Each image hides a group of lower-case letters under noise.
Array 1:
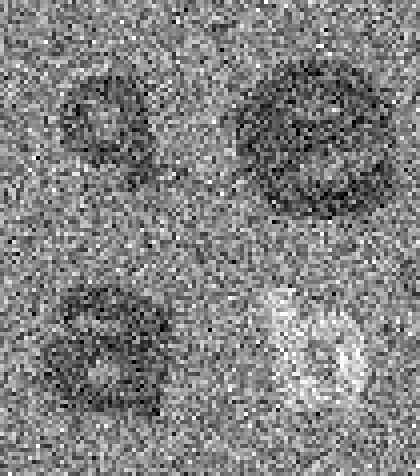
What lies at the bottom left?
a
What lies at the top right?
e
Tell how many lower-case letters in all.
4
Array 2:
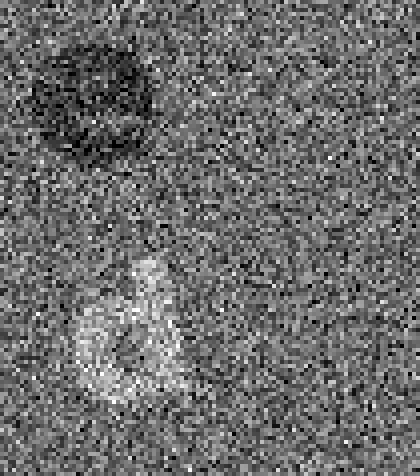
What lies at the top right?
nothing
